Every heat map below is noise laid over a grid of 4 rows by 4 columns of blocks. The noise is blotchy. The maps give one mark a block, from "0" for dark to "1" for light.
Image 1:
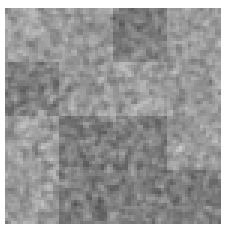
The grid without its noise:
1 1 0 1
0 1 1 1
1 0 0 1
1 0 0 0
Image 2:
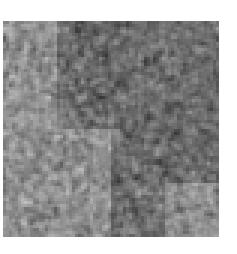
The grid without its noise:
1 0 0 0
1 0 0 0
1 1 0 0
1 1 0 1
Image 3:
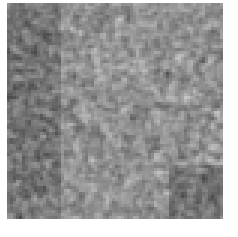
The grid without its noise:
0 1 1 1
0 1 1 1
0 1 1 1
0 1 1 0
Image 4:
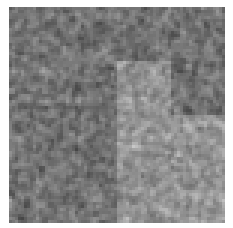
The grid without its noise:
0 0 0 0
0 0 1 0
0 0 1 1
0 0 1 1
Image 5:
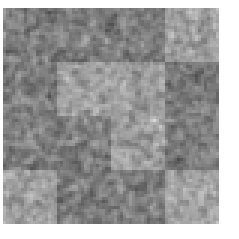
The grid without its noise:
0 0 0 1
0 1 1 0
0 0 1 0
1 0 0 1
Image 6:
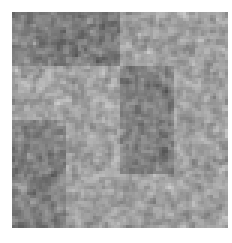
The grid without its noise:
0 0 1 1
1 1 0 1
0 1 0 1
0 1 1 1
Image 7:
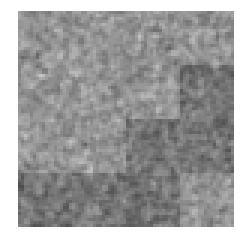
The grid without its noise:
1 1 1 1
1 1 1 0
1 1 0 0
0 0 0 1
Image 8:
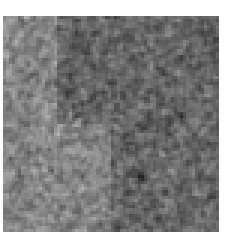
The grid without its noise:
1 0 0 0
1 0 0 0
1 1 0 0
1 1 0 0
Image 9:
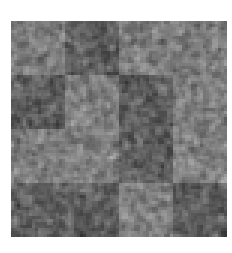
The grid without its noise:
1 0 1 1
0 1 0 1
1 1 0 1
0 0 1 0
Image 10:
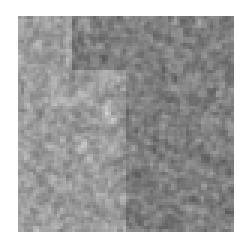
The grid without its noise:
1 0 0 0
1 1 0 0
1 1 0 0
1 1 0 0
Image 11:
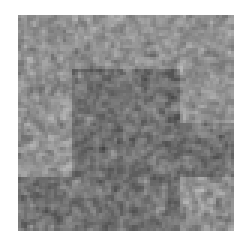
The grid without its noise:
1 1 1 1
1 0 0 1
1 0 0 0
0 0 0 1
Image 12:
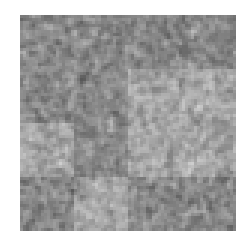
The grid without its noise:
0 0 0 0
0 0 1 1
1 0 1 1
0 1 0 0
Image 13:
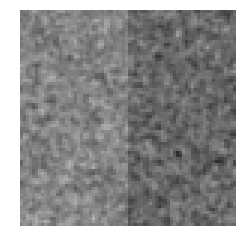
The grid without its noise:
1 1 0 0
1 1 0 0
1 1 0 0
1 1 0 0
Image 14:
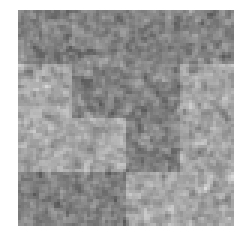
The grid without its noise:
0 0 0 0
1 0 0 1
1 1 0 1
0 0 1 1
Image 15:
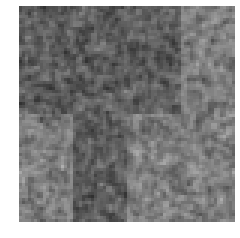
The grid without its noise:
0 0 0 1
0 0 0 1
1 0 1 1
1 0 1 1
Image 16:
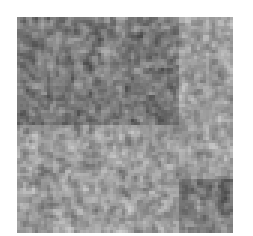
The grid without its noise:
0 0 0 1
0 0 0 1
1 1 1 1
1 1 1 0
